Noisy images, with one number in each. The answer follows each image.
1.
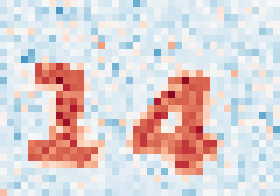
14
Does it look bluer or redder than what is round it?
redder
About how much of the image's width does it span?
two thirds
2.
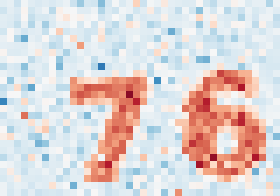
76
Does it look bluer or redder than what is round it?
redder
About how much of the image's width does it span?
two thirds
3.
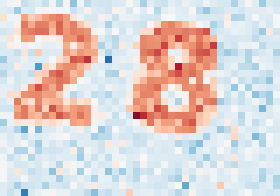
28
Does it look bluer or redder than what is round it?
redder
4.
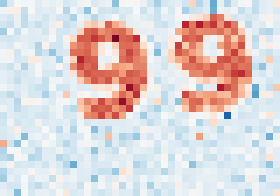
99
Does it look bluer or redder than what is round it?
redder
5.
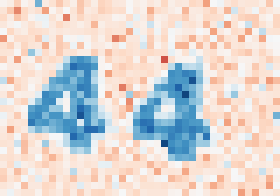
44
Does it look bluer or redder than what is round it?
bluer
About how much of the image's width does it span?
two thirds
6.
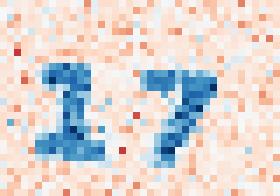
17
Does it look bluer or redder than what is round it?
bluer
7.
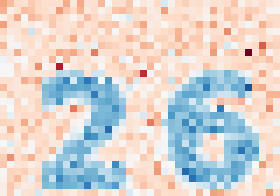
26
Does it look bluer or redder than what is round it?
bluer
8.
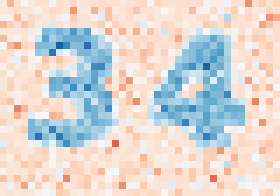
34
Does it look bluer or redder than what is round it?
bluer
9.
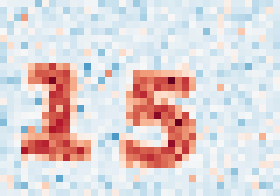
15
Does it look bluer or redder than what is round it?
redder
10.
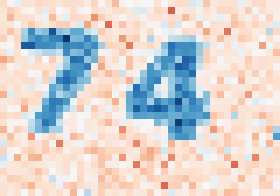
74
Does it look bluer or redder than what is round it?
bluer
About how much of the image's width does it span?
two thirds
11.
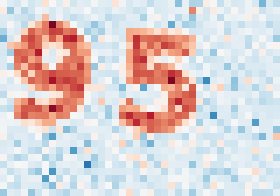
95
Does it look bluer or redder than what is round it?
redder
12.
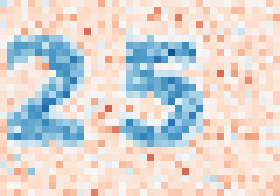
25
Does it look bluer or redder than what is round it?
bluer
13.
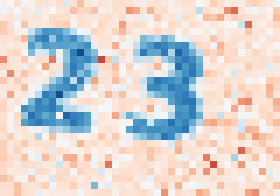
23
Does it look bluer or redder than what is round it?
bluer
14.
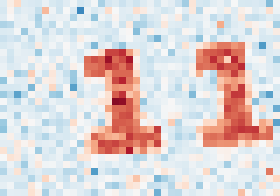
11
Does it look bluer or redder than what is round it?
redder
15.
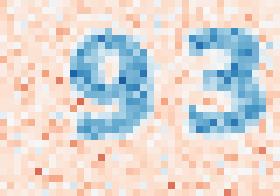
93
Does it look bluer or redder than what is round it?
bluer
